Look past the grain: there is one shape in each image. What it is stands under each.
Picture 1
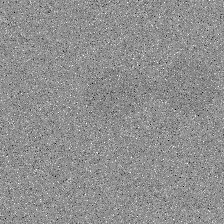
dumbbell
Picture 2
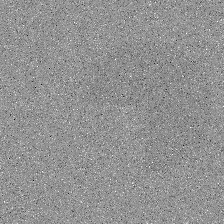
disc with a wedge cut out
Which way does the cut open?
down and left
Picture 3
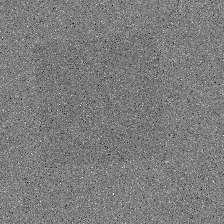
square
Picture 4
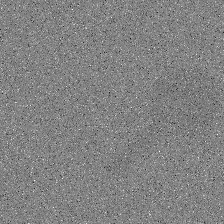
lollipop
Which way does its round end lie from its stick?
up and right
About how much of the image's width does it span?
half
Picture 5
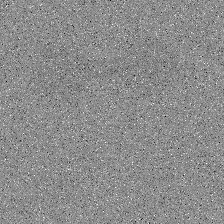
dumbbell
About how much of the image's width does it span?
two thirds
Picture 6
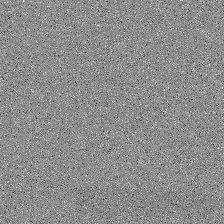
bar
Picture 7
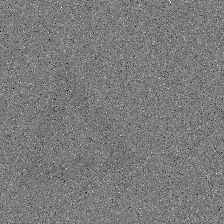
triangle frame
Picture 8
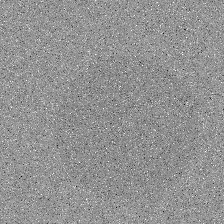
disc
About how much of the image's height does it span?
two thirds
